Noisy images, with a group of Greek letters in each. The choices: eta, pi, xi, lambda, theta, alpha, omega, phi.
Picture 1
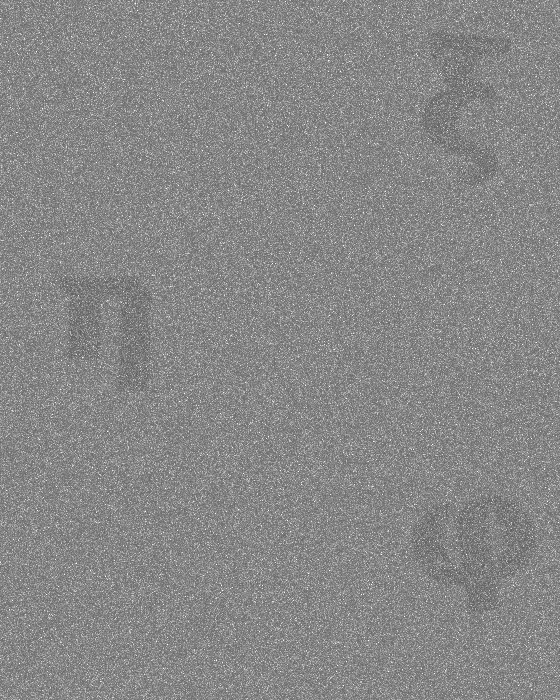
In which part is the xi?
top right
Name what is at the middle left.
eta
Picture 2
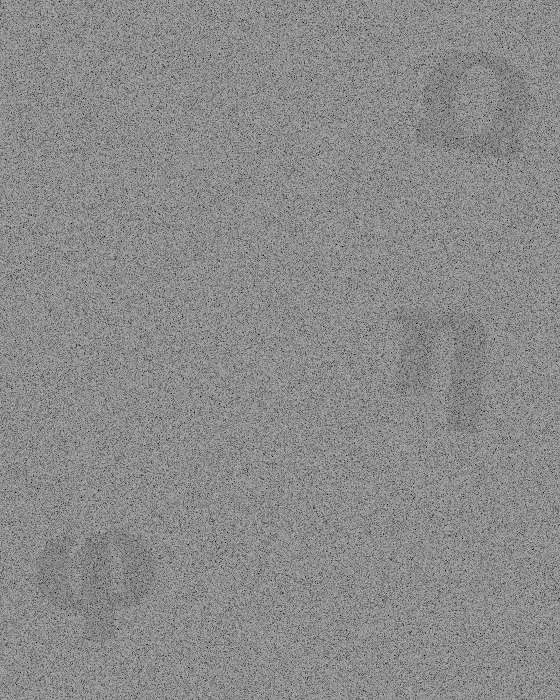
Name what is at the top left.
nothing
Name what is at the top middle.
nothing
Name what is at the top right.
omega
